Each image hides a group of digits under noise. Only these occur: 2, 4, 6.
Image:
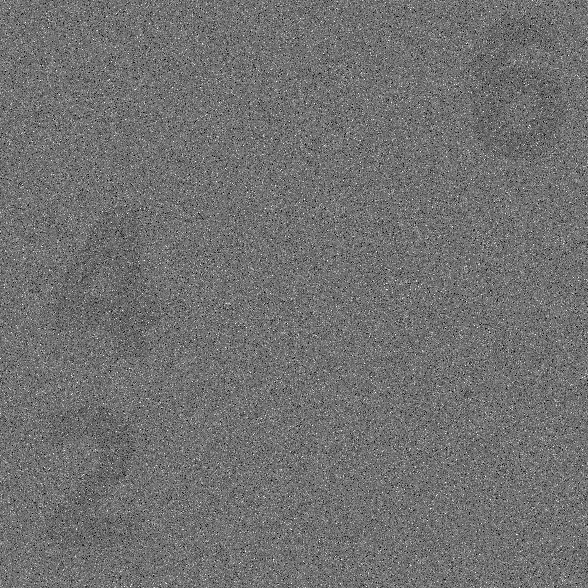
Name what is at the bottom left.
2
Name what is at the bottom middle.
nothing
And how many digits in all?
3
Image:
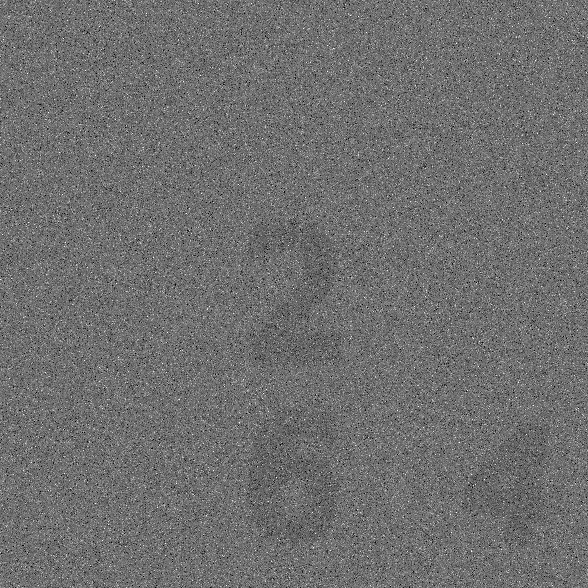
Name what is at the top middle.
nothing
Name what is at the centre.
2
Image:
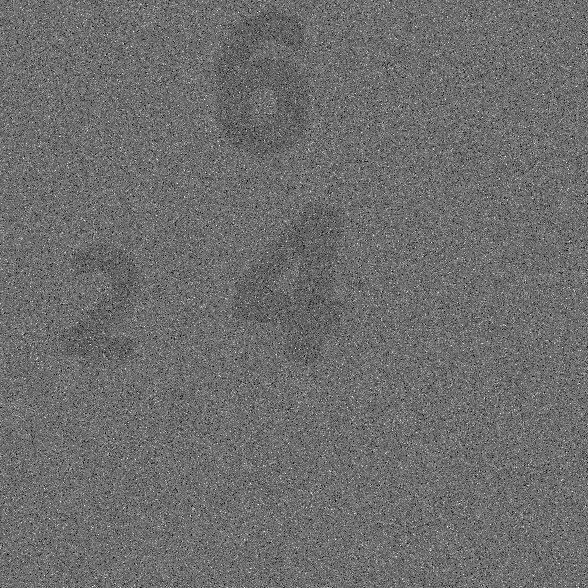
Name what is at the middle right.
nothing
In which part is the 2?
middle left
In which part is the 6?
top middle
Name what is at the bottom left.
nothing
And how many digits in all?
3
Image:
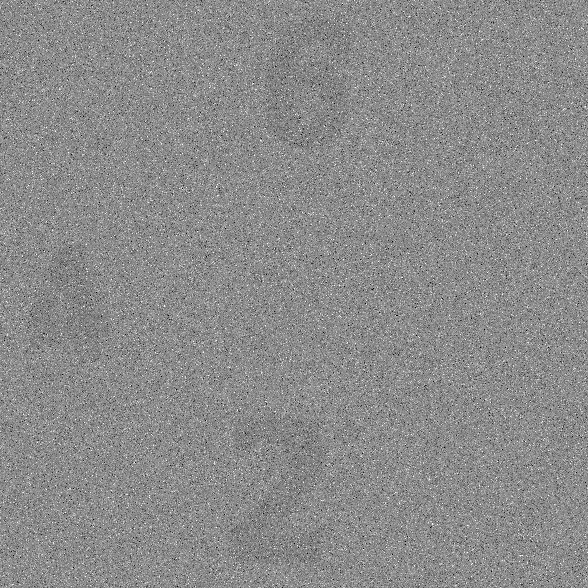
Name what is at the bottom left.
nothing
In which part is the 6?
top middle
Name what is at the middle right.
nothing
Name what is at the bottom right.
nothing
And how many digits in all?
3
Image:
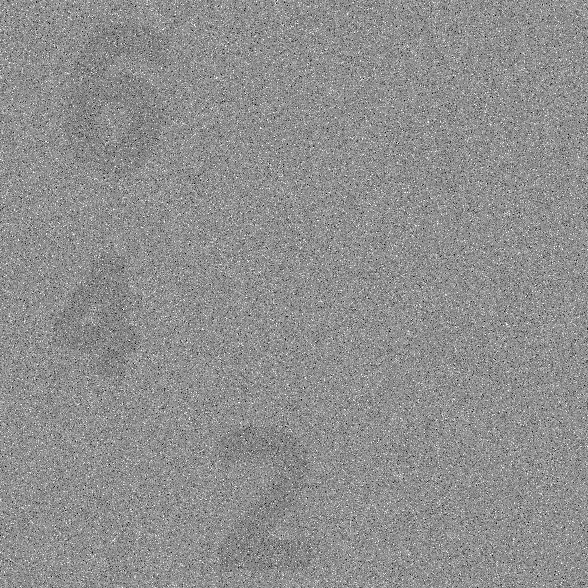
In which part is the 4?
middle left
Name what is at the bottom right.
nothing
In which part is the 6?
top left
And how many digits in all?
3
